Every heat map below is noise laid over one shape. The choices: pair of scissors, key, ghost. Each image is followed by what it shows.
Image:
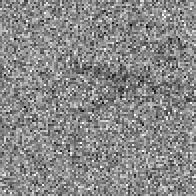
pair of scissors
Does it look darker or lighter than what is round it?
darker
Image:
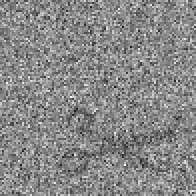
pair of scissors
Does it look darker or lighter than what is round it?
darker
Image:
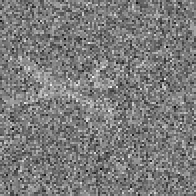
pair of scissors
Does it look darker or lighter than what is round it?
lighter
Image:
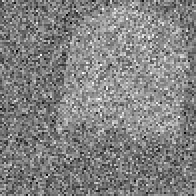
ghost
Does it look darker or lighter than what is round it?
lighter
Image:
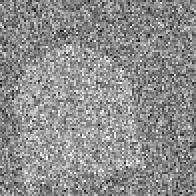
ghost
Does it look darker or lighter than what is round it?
lighter
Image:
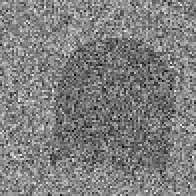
ghost
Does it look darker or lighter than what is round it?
darker
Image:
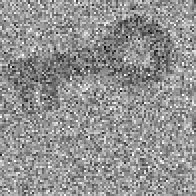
key
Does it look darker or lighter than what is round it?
darker
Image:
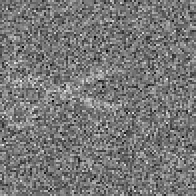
pair of scissors
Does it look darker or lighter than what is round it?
lighter
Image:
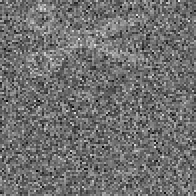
pair of scissors
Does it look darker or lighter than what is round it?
lighter
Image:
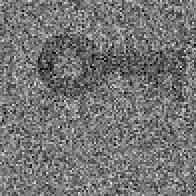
key
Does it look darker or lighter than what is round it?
darker
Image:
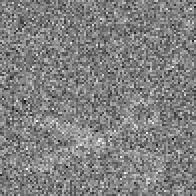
pair of scissors
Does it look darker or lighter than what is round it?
lighter
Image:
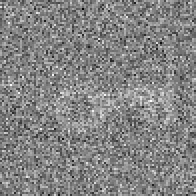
key
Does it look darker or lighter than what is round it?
lighter
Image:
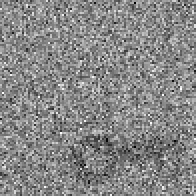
key
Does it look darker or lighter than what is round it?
darker
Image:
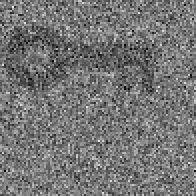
key
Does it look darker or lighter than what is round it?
darker
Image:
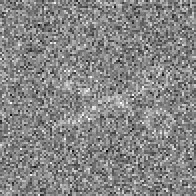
pair of scissors
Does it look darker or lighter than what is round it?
lighter
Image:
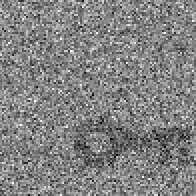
key
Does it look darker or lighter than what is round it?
darker
